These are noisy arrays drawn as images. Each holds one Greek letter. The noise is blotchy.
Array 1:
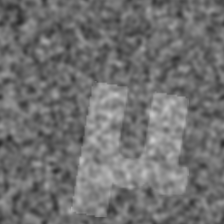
mu
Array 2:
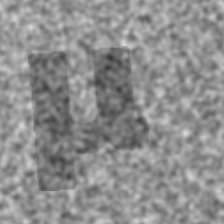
mu
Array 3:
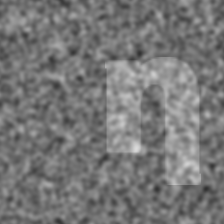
eta
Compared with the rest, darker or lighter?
lighter
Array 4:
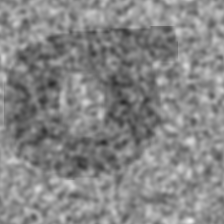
sigma
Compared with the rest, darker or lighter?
darker
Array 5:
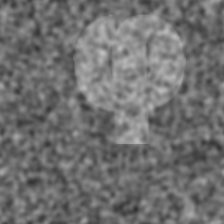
phi
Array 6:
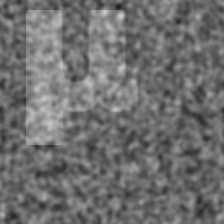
mu
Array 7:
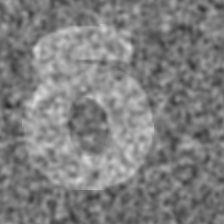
delta
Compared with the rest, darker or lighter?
lighter
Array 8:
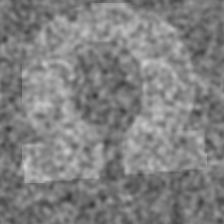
omega
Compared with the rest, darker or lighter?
lighter
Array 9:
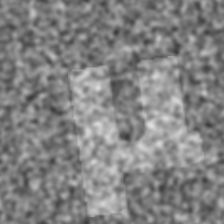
mu
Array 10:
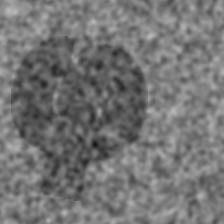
phi
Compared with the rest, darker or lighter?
darker
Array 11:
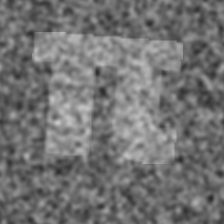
pi
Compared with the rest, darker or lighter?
lighter
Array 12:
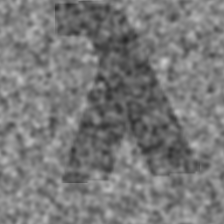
lambda
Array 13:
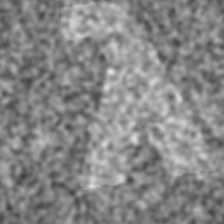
lambda
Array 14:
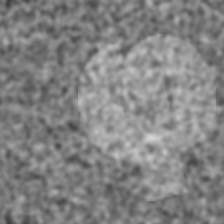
phi
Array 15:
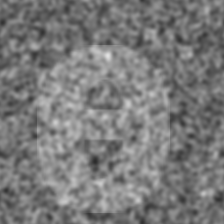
theta
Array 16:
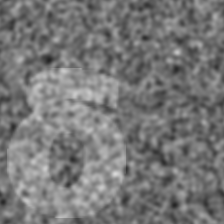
delta
